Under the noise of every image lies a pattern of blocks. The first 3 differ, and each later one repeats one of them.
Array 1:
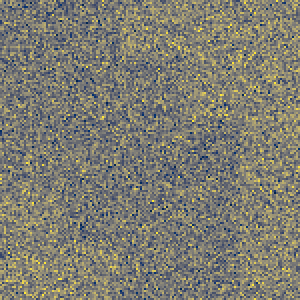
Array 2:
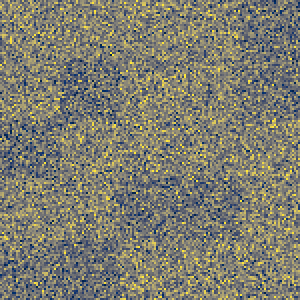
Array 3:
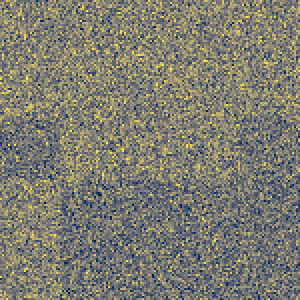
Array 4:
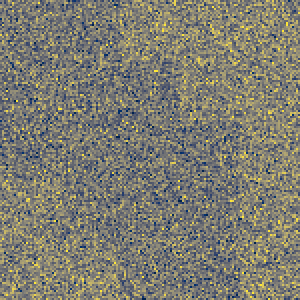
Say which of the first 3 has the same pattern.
1
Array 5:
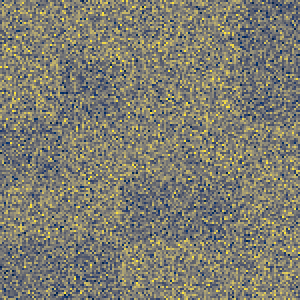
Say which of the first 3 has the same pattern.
2
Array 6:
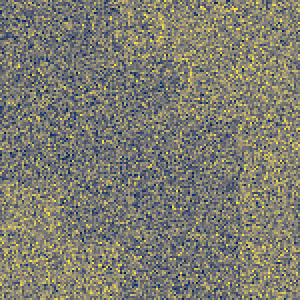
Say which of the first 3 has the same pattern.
1
